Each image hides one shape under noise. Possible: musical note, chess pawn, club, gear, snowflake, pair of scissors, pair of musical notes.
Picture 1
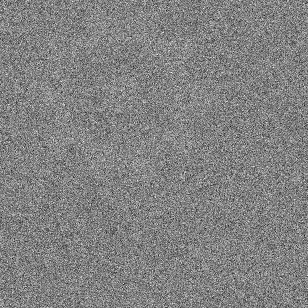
gear
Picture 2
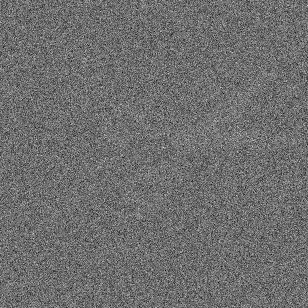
pair of scissors
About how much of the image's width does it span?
two thirds
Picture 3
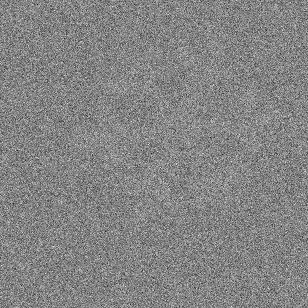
snowflake
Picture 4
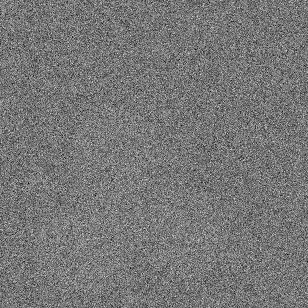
club
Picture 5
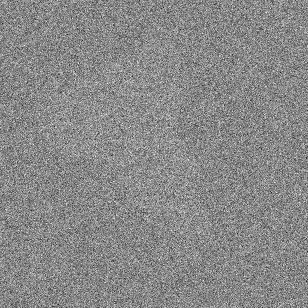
chess pawn
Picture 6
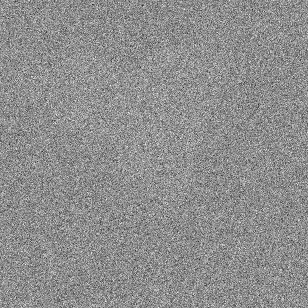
chess pawn
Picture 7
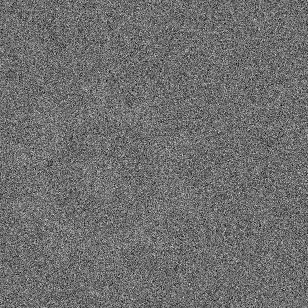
gear
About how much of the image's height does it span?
two thirds
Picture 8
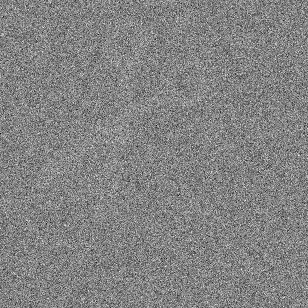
pair of scissors
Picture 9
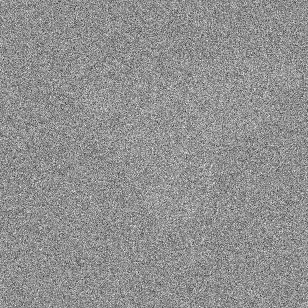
chess pawn
